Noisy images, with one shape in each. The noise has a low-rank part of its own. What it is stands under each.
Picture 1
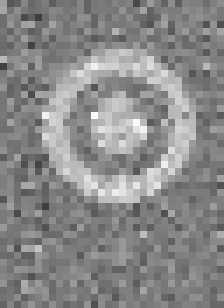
bullseye
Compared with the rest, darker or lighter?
lighter
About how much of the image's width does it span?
two thirds
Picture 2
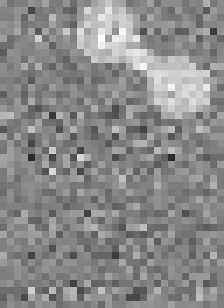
dumbbell
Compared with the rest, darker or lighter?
lighter
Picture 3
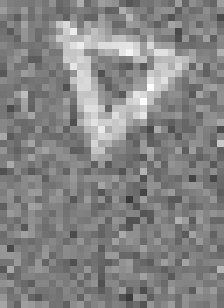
triangle frame
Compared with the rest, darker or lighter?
lighter
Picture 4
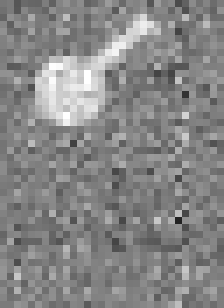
lollipop
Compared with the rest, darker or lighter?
lighter
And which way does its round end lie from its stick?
down and left
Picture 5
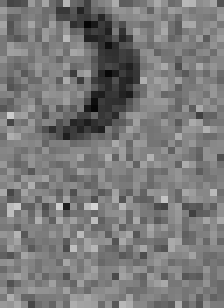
crescent
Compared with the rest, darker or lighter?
darker
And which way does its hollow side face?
left
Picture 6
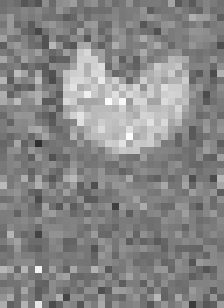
disc with a wedge cut out
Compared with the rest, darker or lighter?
lighter
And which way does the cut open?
up
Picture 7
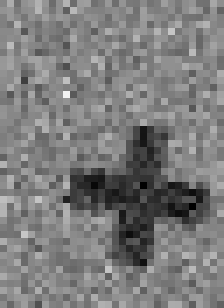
cross
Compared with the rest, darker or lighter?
darker
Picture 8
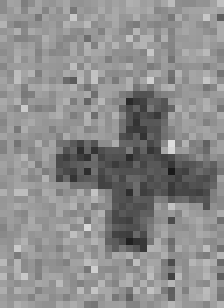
cross
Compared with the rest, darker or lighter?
darker
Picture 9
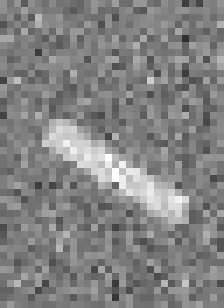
bar
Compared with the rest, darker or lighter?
lighter
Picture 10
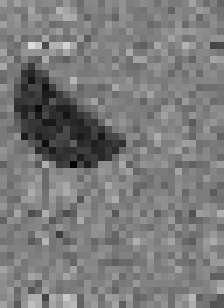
half disc
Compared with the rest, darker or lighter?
darker
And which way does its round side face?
down and left
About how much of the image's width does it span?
half
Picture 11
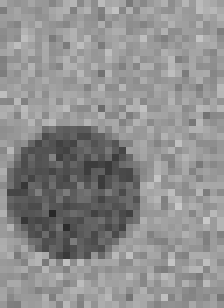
disc
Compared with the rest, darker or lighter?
darker
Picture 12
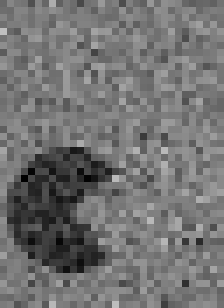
disc with a wedge cut out
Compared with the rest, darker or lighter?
darker
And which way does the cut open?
right
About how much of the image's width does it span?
half
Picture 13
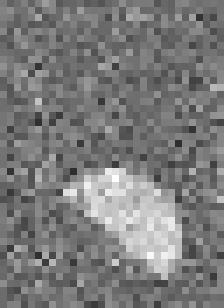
half disc
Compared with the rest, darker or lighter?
lighter
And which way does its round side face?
up and right
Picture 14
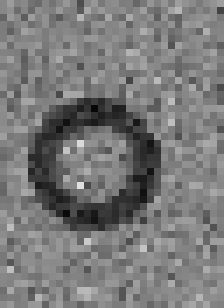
ring
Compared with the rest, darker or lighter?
darker
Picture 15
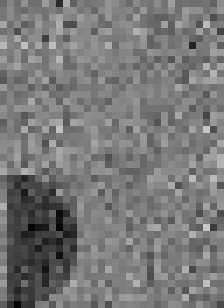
half disc
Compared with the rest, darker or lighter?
darker
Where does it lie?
bottom left
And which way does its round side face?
right
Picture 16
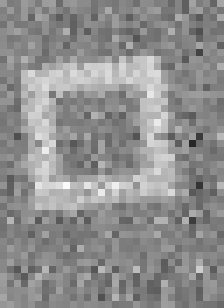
square frame
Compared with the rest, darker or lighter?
lighter
